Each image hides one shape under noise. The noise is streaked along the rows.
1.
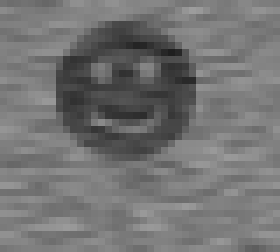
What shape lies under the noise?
smiling face
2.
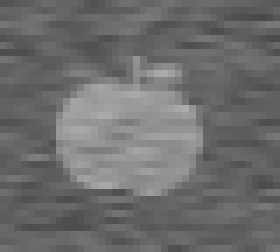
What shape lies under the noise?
apple
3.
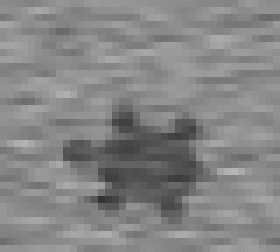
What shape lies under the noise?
turtle
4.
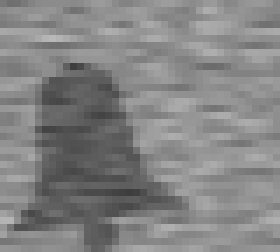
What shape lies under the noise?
bell
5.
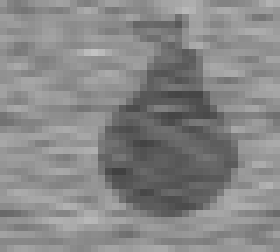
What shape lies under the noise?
pear
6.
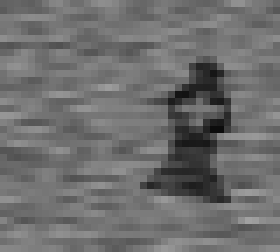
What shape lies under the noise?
chess bishop
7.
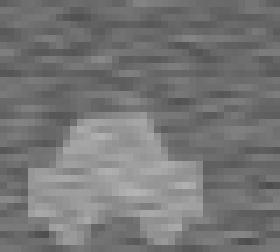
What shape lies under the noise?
car
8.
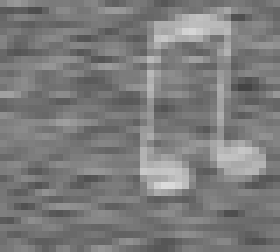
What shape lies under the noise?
pair of musical notes
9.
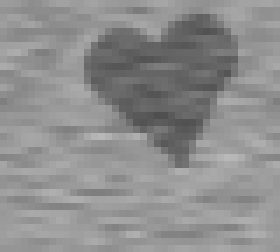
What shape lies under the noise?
heart
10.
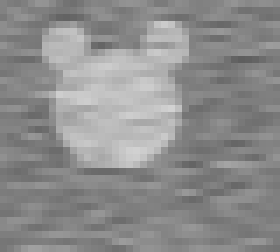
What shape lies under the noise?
bear's head
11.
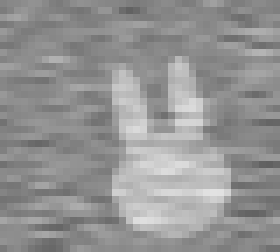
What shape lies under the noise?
rabbit's head
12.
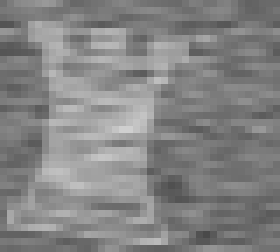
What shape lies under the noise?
chess rook
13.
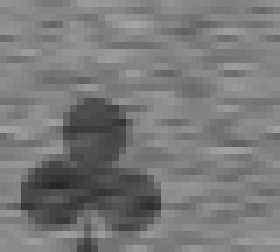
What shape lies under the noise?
club
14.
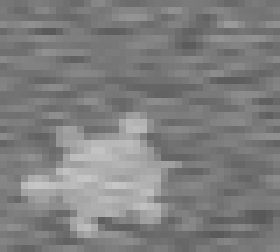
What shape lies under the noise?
turtle
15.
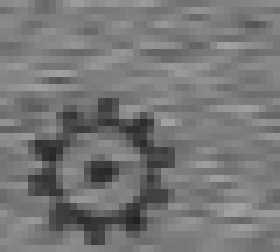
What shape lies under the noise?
gear
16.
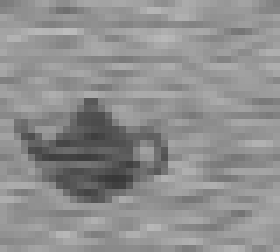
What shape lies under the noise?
teapot
